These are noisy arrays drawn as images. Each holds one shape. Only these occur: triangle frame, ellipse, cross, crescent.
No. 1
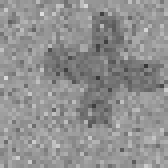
dark cross
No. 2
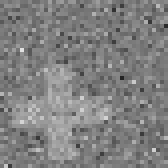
light cross
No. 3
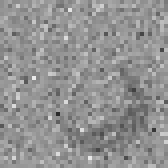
dark crescent
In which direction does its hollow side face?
up and left
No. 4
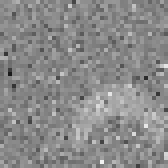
light crescent
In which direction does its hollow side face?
down
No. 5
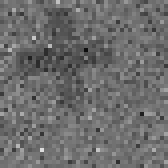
dark cross
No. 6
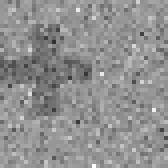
dark cross
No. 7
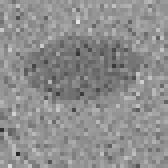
dark ellipse
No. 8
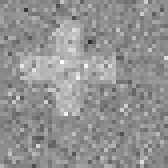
light cross
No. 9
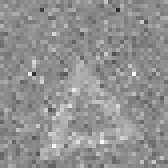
light triangle frame
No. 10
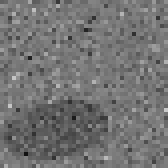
dark ellipse
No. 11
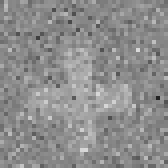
light cross
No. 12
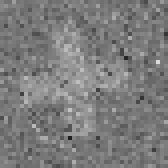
light cross
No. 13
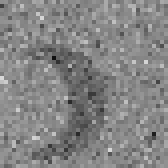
dark crescent
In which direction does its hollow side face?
left
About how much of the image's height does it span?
two thirds
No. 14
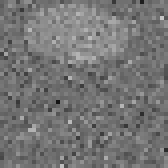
light ellipse
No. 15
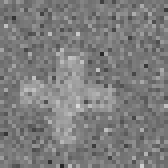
light cross
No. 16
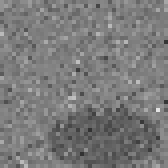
dark ellipse
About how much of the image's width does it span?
two thirds
